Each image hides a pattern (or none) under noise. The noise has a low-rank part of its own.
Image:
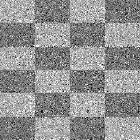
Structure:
a checkerboard
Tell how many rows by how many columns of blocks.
6 by 4
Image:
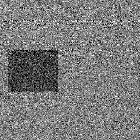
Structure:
one block
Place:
middle left
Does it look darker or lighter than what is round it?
darker
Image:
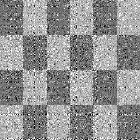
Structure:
a checkerboard
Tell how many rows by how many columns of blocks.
4 by 6
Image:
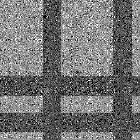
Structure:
bands of rows crossing bands of columns
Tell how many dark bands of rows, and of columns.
2 and 2
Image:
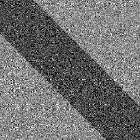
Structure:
a diagonal band
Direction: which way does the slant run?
top left to bottom right
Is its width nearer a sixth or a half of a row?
a half
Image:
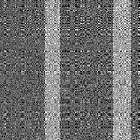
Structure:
bands of columns
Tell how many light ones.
2
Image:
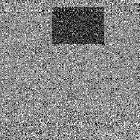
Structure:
one block
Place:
top middle
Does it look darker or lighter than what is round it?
darker
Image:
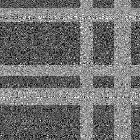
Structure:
bands of rows crossing bands of columns
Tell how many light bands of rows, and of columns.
3 and 2
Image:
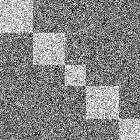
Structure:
blocks along the diagonal
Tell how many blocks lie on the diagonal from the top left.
5
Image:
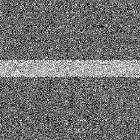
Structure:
one band of rows
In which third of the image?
middle
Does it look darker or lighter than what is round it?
lighter
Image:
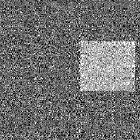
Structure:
one block
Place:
middle right
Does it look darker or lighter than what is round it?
lighter
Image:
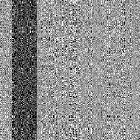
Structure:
one band of columns
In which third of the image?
left
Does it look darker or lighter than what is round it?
darker
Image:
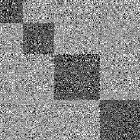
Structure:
blocks along the diagonal
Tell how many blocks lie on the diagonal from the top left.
4
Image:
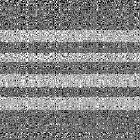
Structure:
bands of rows
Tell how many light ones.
4
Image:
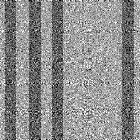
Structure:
bands of columns
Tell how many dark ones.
4
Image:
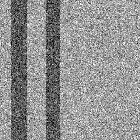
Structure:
bands of columns
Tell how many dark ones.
2
